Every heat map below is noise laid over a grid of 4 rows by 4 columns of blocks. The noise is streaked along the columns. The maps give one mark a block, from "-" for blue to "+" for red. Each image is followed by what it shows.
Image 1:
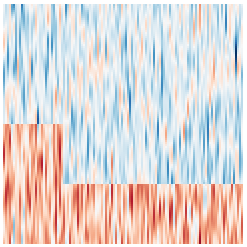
----
----
+---
++++
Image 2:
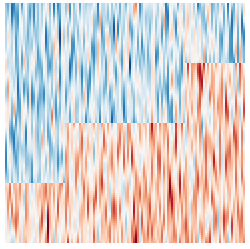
----
---+
-+++
++++
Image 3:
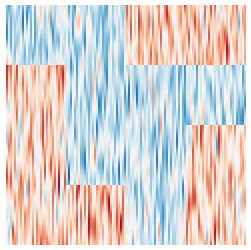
--++
+---
+--+
++-+
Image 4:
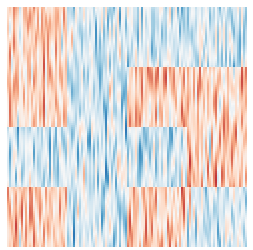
+---
+-++
---+
+-+-
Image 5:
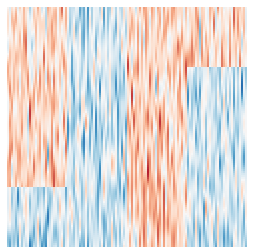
+-++
+-+-
+-+-
--+-
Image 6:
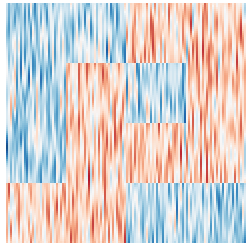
--++
-+-+
-+++
++--
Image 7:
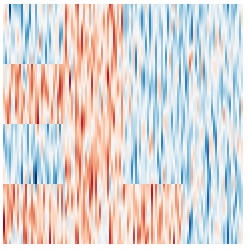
-+--
++--
-+--
+++-
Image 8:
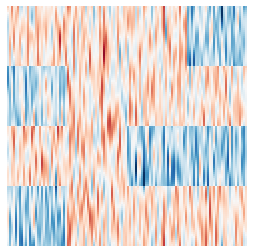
+++-
-+++
++--
-+++
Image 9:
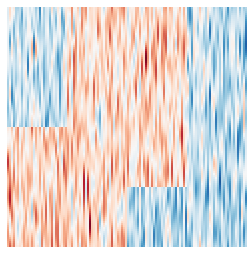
-++-
-++-
+++-
++--
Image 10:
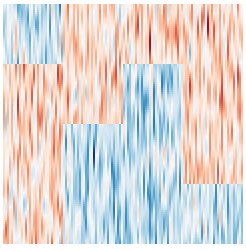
-+++
++-+
+--+
+---
